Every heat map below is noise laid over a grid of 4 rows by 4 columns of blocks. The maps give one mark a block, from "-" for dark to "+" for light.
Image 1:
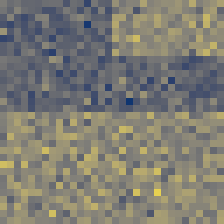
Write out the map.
--++
----
++++
++++
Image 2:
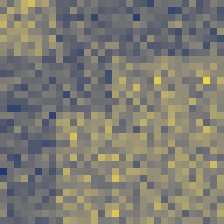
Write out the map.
+---
--++
-+++
-+++
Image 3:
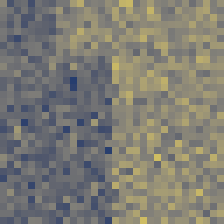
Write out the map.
-+++
--++
--++
--++
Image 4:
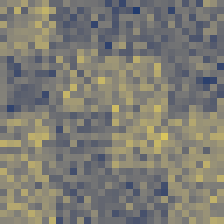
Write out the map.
+---
-++-
+-++
+--+
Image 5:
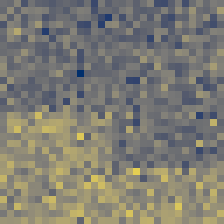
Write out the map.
----
----
++--
++++
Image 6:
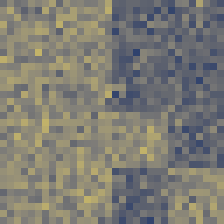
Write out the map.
++--
++--
+++-
++-+
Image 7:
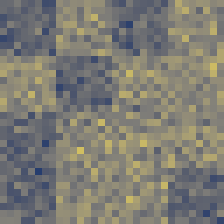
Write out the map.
-+-+
+-++
-+++
-++-
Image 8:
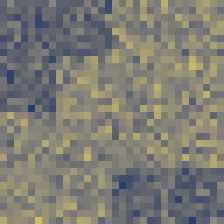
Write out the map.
--++
-+++
++++
++--
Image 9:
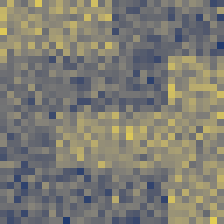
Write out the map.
++--
---+
-+++
---+
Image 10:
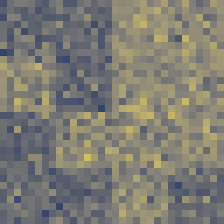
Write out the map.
--++
+-++
-+++
--+-
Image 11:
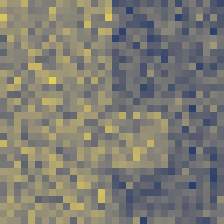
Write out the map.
++--
++--
+++-
++--
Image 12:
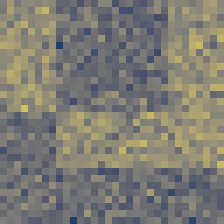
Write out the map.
+--+
+--+
-+++
----
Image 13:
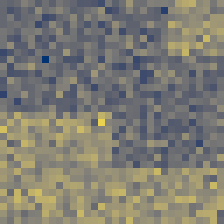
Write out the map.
---+
----
++--
++++
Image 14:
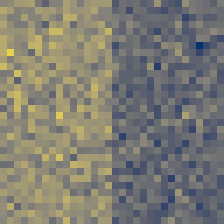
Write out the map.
++--
++--
++--
++--
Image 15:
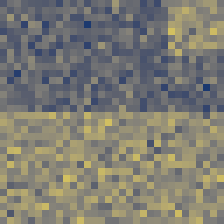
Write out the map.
---+
----
++++
++++
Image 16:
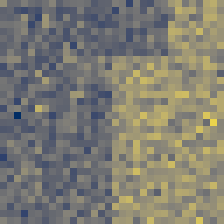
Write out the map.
---+
--++
--++
--++
